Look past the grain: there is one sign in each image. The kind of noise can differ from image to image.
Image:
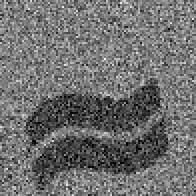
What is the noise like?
independent entries
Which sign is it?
approximately sign
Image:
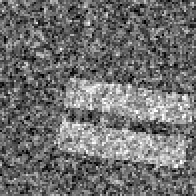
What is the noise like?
blotchy
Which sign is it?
equals sign
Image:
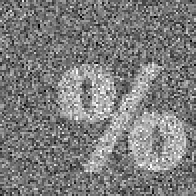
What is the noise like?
independent entries
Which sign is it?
percent sign
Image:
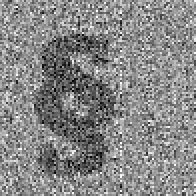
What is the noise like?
columns of uneven size
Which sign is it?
section sign
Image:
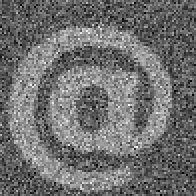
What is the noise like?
low rank plus noise
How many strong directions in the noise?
one
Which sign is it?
at sign
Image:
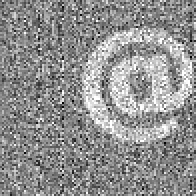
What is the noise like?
columns of uneven size
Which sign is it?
at sign
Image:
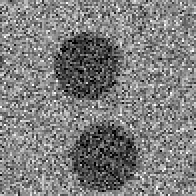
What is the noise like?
independent entries
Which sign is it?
colon
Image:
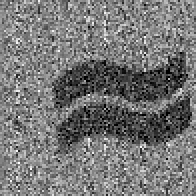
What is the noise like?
columns of uneven size
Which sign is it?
approximately sign
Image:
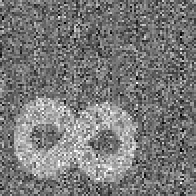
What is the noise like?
columns of uneven size
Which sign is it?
infinity sign
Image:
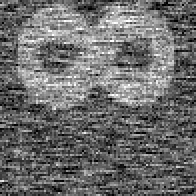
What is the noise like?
streaked along the rows
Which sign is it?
infinity sign
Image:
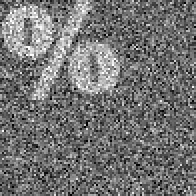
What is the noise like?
independent entries
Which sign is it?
percent sign
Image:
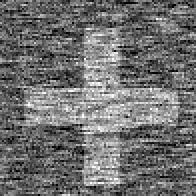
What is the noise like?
streaked along the rows
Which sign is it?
plus sign
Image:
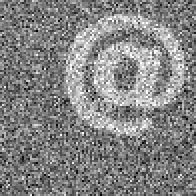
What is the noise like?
low rank plus noise
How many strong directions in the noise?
five to eight
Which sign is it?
at sign
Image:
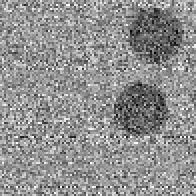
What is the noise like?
rows of uneven size
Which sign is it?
colon
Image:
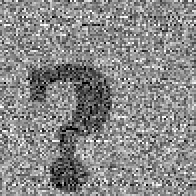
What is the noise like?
rows of uneven size
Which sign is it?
question mark
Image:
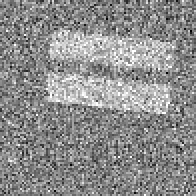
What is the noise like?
low rank plus noise
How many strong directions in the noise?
two
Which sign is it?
equals sign
